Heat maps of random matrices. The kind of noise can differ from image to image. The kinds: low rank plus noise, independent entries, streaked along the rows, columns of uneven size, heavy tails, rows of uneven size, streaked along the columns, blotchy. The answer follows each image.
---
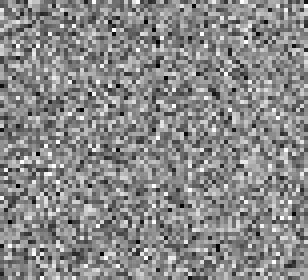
independent entries
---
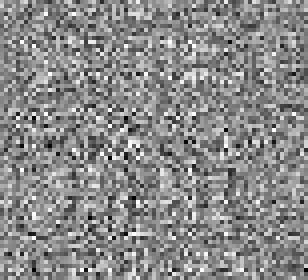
low rank plus noise
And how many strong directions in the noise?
five to eight
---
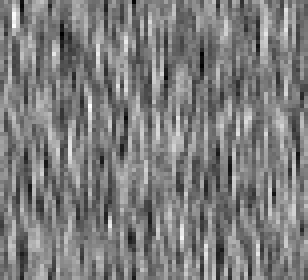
streaked along the columns
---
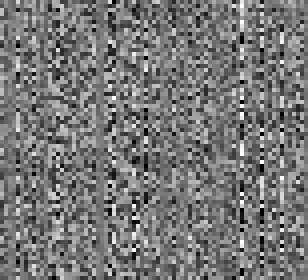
columns of uneven size
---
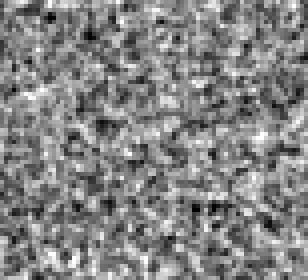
blotchy
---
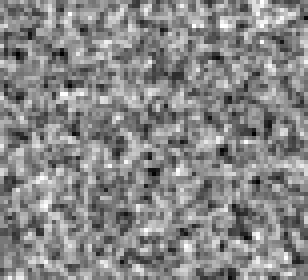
blotchy
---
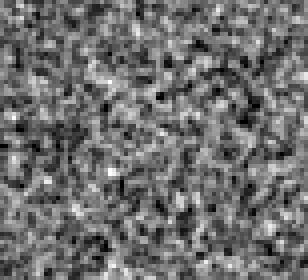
blotchy
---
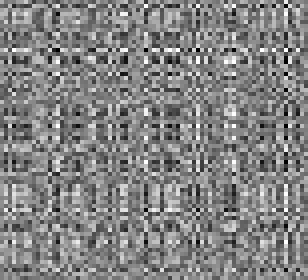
low rank plus noise
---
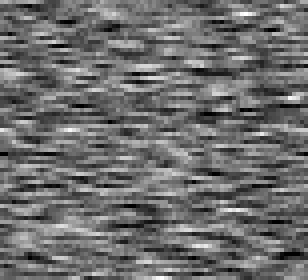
streaked along the rows
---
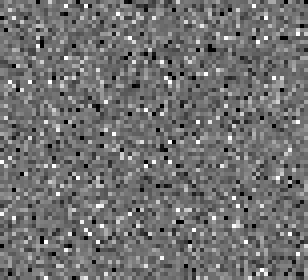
heavy tails
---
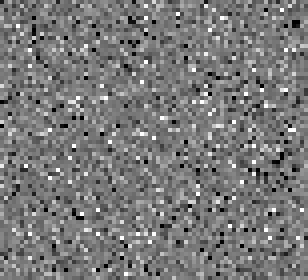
heavy tails
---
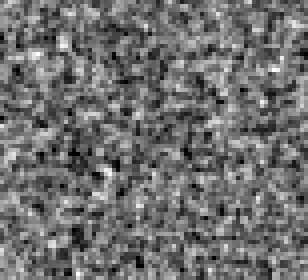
blotchy
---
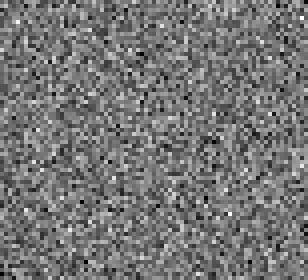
independent entries
